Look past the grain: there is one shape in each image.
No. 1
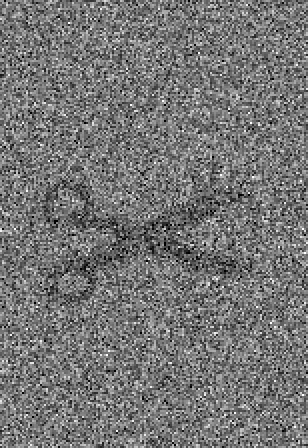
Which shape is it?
pair of scissors
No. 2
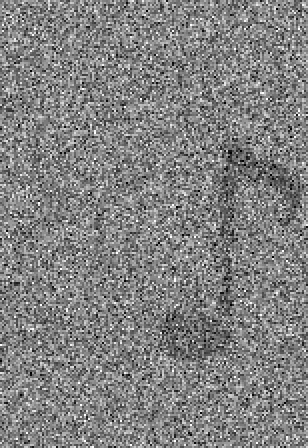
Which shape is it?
musical note
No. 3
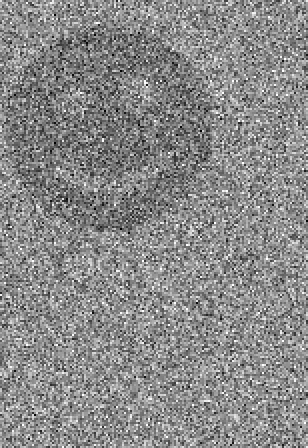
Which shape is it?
smiling face
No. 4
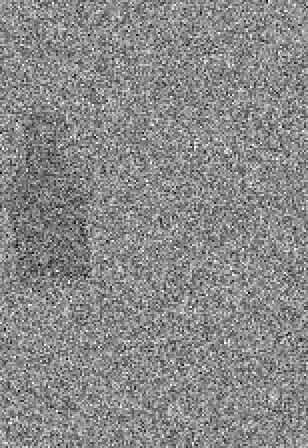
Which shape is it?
bottle
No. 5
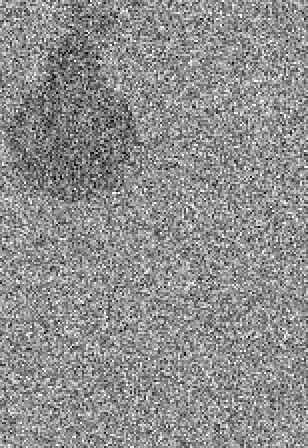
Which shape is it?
pear
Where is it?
top left
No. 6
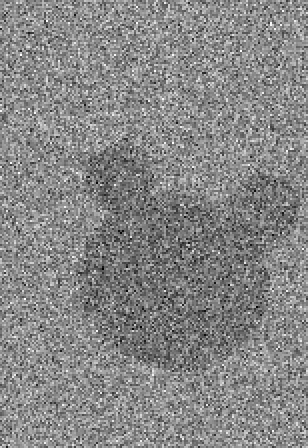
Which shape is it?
bear's head
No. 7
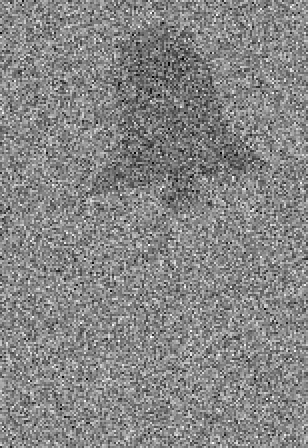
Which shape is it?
bell
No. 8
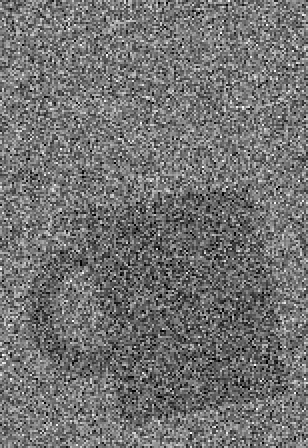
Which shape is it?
cup
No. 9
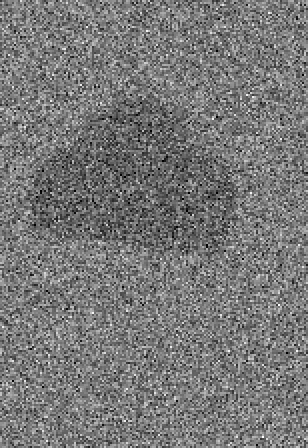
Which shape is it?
cloud
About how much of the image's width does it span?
two thirds
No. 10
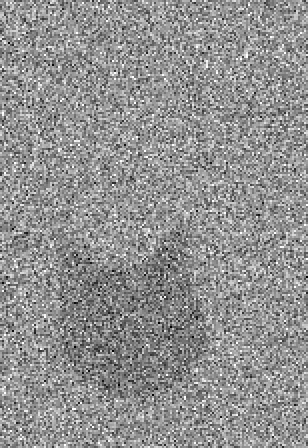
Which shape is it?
cat's head
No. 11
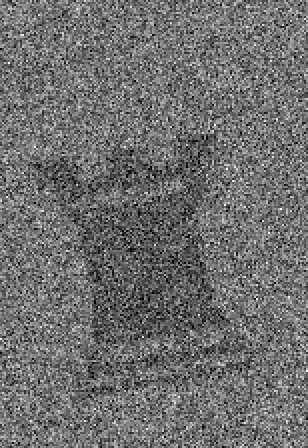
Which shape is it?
chess rook
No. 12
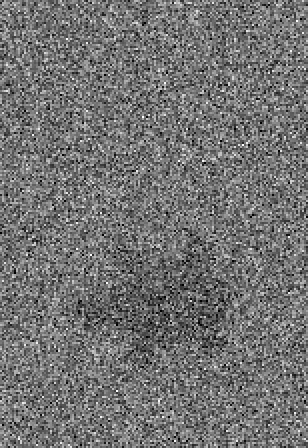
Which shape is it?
turtle
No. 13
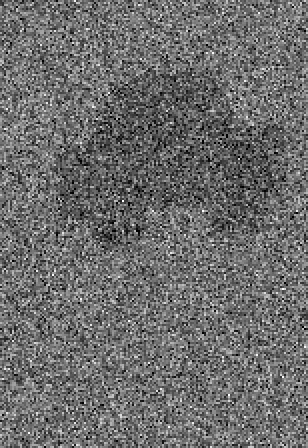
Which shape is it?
car
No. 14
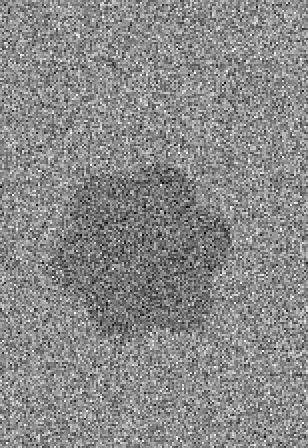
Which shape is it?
flower
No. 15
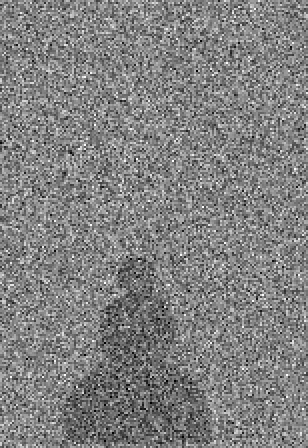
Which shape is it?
chess pawn
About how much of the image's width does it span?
half
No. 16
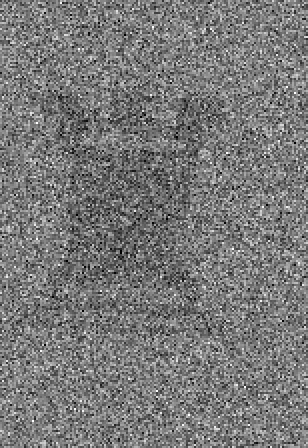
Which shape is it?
chess rook
